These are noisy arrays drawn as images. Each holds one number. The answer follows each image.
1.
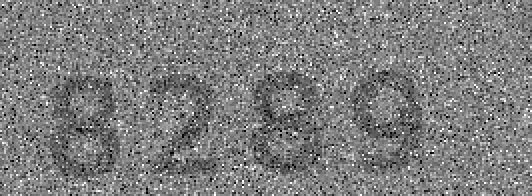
8289
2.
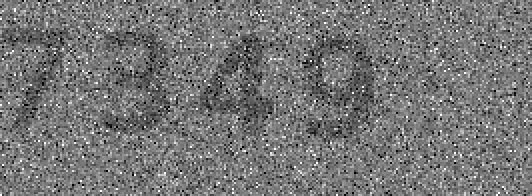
7349
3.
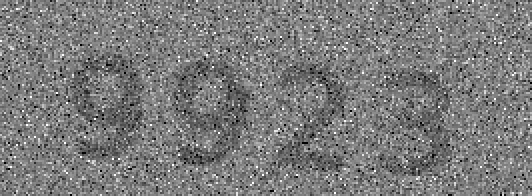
9923
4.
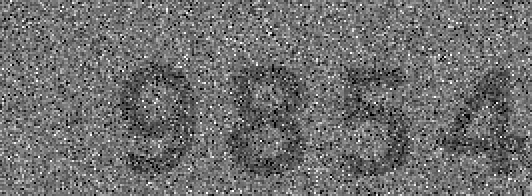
9854
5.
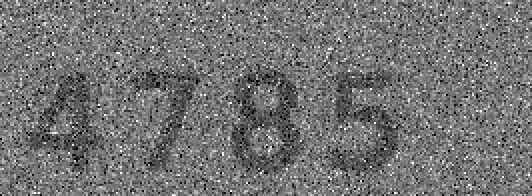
4785
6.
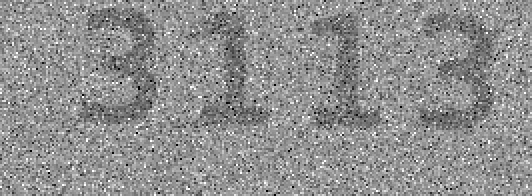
3113
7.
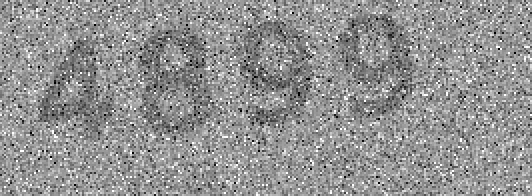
4899
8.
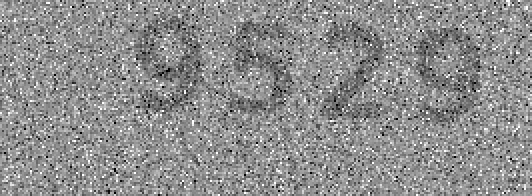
9529
